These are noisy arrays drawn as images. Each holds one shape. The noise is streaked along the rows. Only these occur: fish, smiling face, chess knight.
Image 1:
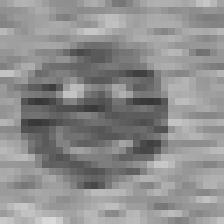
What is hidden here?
dark smiling face
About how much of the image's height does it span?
two thirds
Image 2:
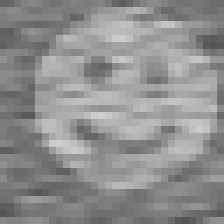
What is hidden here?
light smiling face
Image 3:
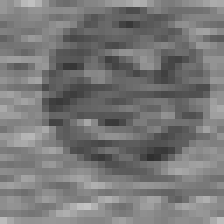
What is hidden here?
dark smiling face
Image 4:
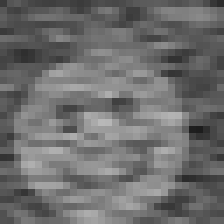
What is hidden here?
light smiling face
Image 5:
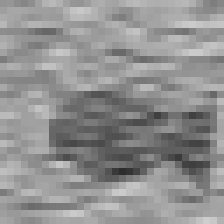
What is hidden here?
dark fish
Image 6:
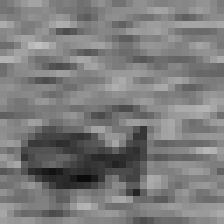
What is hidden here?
dark fish
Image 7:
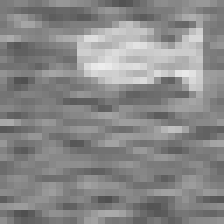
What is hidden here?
light fish
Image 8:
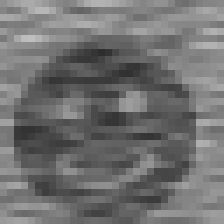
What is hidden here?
dark smiling face
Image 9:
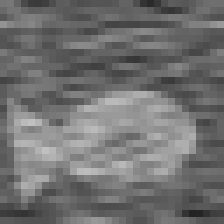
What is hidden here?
light fish
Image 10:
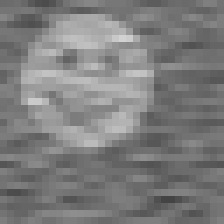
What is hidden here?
light smiling face
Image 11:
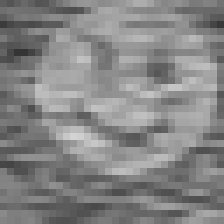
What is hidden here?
light smiling face
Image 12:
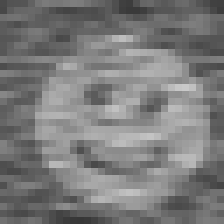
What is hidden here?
light smiling face
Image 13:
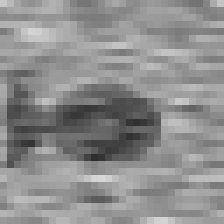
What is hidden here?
dark fish
